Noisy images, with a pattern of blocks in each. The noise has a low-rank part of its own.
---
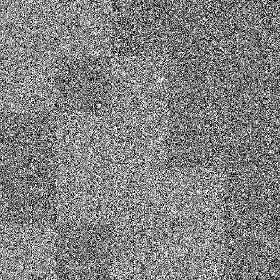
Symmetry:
no symmetry
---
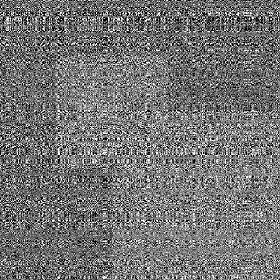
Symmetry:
mirrored about the diagonal from the top left
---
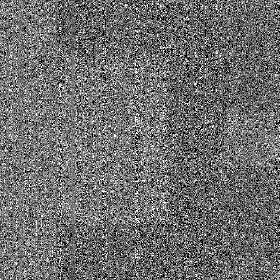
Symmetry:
top and bottom mirror each other
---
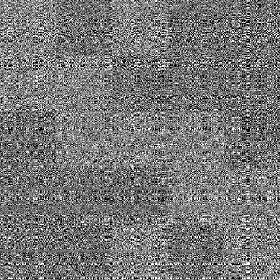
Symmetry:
the same after a half turn
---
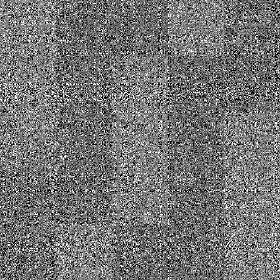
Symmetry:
the same after a half turn
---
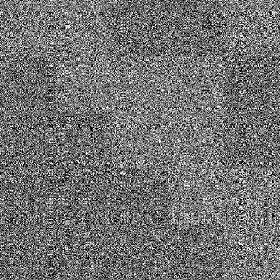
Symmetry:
mirrored about the diagonal from the bottom left
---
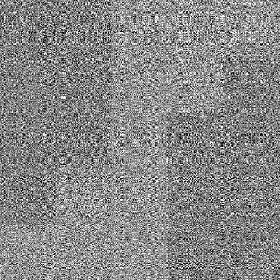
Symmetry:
the same after a half turn
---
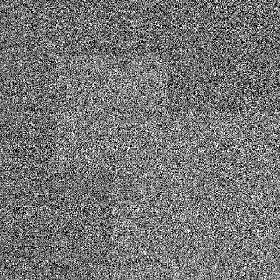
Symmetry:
mirrored about the diagonal from the top left
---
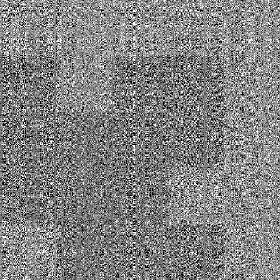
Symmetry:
mirrored about the diagonal from the bottom left
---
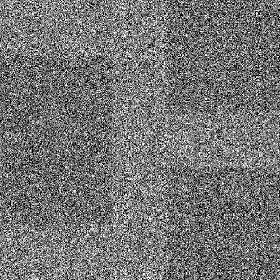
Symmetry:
top and bottom mirror each other
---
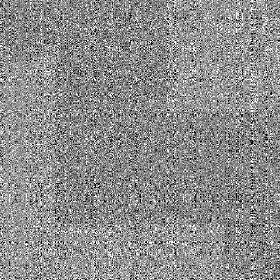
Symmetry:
mirrored about the diagonal from the bottom left
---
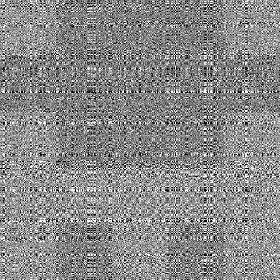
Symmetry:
left and right mirror each other
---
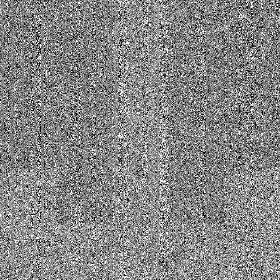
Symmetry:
left and right mirror each other
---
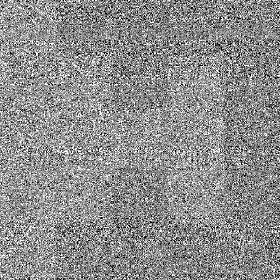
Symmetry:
top and bottom mirror each other
